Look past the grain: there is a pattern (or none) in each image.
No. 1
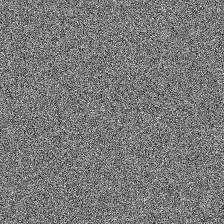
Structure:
only noise
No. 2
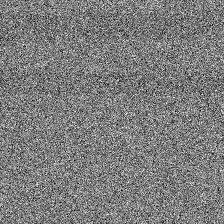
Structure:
bands of rows
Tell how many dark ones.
2
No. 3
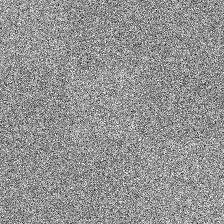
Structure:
blocks along the diagonal
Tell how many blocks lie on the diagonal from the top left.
3
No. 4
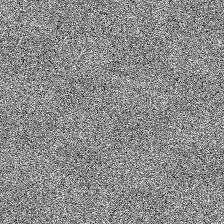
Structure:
a checkerboard
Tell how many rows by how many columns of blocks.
6 by 4
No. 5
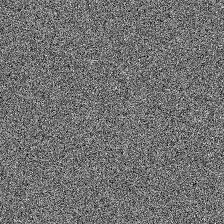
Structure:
only noise
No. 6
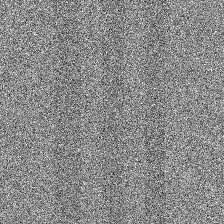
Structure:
bands of columns
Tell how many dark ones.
3
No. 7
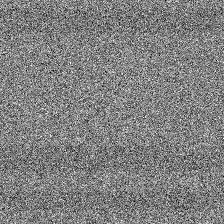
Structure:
bands of rows
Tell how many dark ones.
3
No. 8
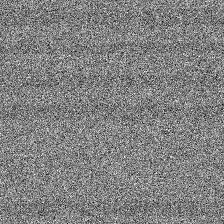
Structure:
bands of rows
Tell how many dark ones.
5
